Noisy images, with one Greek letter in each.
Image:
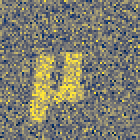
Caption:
light mu
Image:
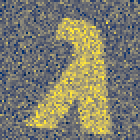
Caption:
light lambda
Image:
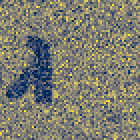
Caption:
dark lambda
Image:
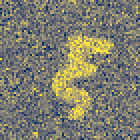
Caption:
light xi
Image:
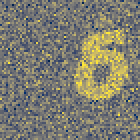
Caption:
light delta
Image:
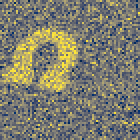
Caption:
light omega
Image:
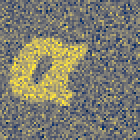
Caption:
light alpha
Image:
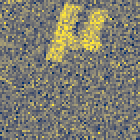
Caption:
light mu, top middle
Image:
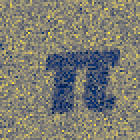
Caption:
dark pi
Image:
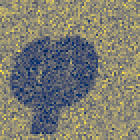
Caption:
dark phi
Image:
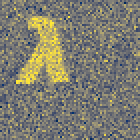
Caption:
light lambda
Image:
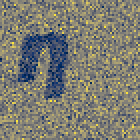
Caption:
dark eta
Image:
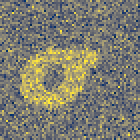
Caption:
light sigma
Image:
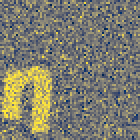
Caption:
light eta
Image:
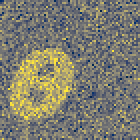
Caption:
light theta
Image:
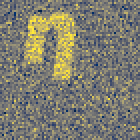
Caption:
light eta
